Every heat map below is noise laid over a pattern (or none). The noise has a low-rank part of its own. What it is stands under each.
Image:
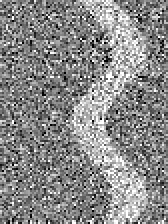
a wavy band
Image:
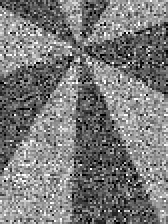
spokes from one point
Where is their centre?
top middle
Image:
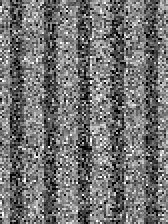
vertical stripes
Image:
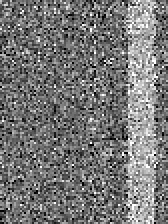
one vertical stripe
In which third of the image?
right
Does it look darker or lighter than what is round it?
lighter
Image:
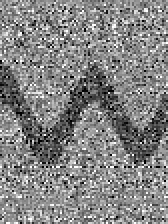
a wavy band
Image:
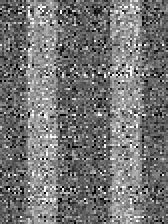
vertical stripes
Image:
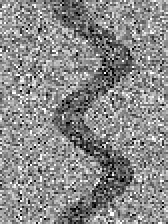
a wavy band
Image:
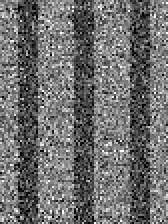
vertical stripes
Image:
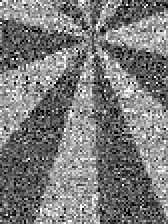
spokes from one point
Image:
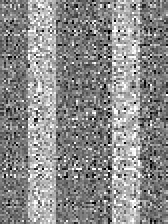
vertical stripes
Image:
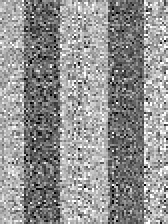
vertical stripes
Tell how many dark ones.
2
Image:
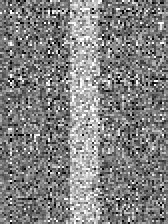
one vertical stripe
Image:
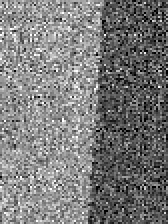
a sharp edge
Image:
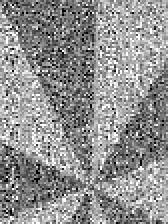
spokes from one point
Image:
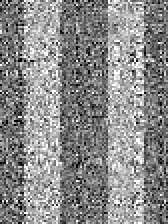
vertical stripes
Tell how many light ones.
2
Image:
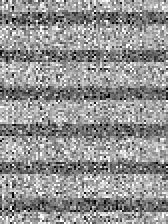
horizontal stripes
